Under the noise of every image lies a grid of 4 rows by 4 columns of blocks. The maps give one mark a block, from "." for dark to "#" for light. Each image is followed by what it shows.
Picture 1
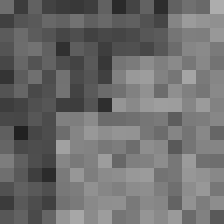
...#
..##
.###
.###
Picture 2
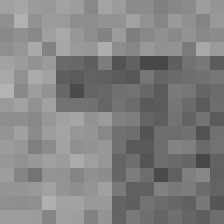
####
#...
##..
##..
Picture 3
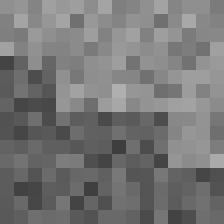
####
.###
...#
....
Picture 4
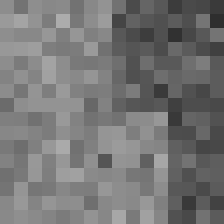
##..
##..
###.
###.
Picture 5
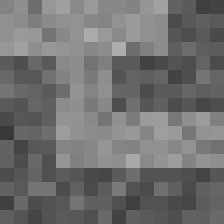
###.
.#..
.###
....
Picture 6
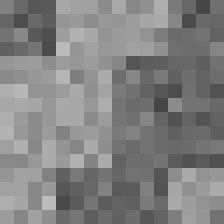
.##.
##..
##..
#..#
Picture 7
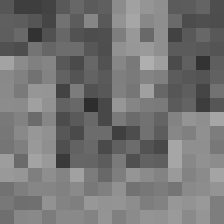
..#.
#.#.
#..#
####
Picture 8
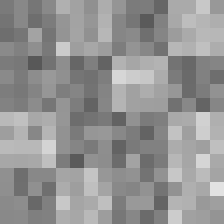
.#.#
..#.
#..#
.#.#
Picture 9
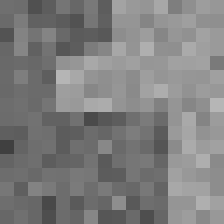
..##
.###
...#
...#
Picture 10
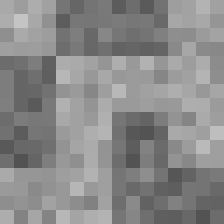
#..#
.###
.#.#
##..
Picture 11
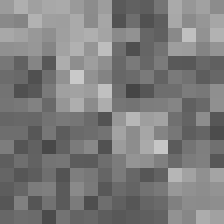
##.#
.#..
..#.
...#
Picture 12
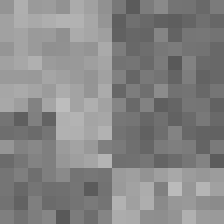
##..
##..
.#..
..##
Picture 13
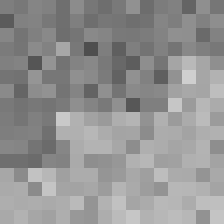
....
...#
.###
####
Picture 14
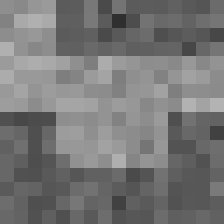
#...
####
.##.
....
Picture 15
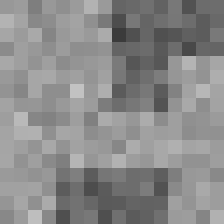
##..
##.#
####
#..#
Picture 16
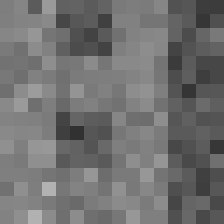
#.#.
###.
#.#.
###.
